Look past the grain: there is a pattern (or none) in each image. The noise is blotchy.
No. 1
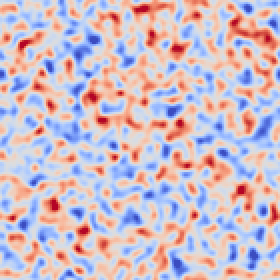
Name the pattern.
only noise
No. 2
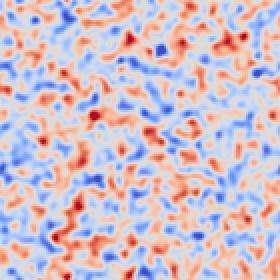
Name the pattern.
only noise
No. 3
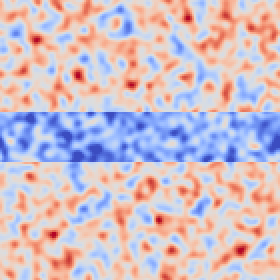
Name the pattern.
one horizontal stripe
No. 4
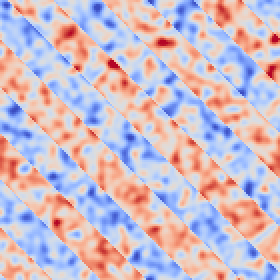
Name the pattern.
diagonal stripes
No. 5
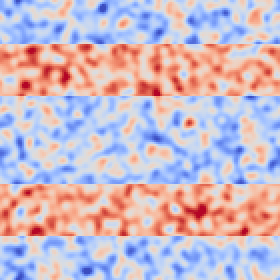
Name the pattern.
horizontal stripes
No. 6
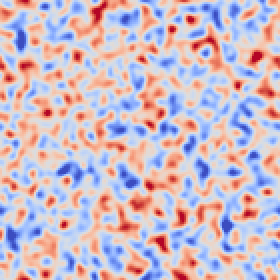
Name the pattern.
only noise
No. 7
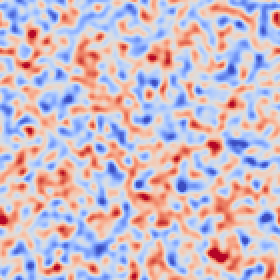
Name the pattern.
only noise
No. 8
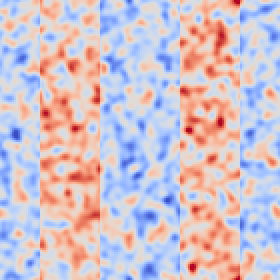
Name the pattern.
vertical stripes
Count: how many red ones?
2
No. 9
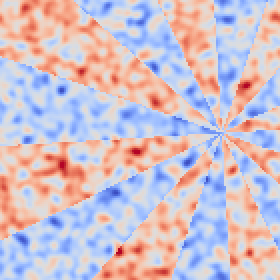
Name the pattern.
spokes from one point
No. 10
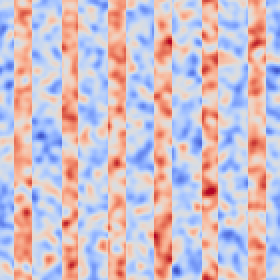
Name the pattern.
vertical stripes
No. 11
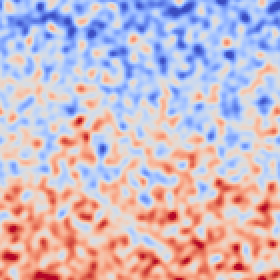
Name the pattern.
a smooth slope
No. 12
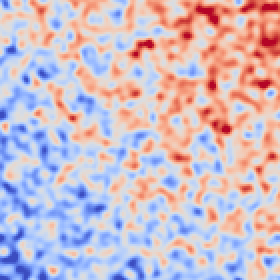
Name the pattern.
a smooth slope
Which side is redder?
top right
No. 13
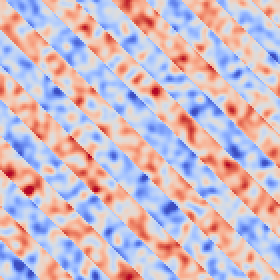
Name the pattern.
diagonal stripes
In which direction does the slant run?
top left to bottom right
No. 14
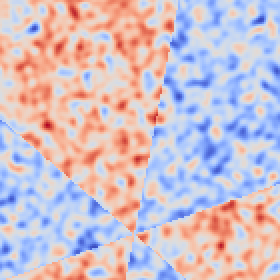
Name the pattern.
spokes from one point
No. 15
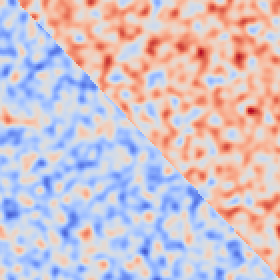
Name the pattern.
a sharp edge
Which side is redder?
top right
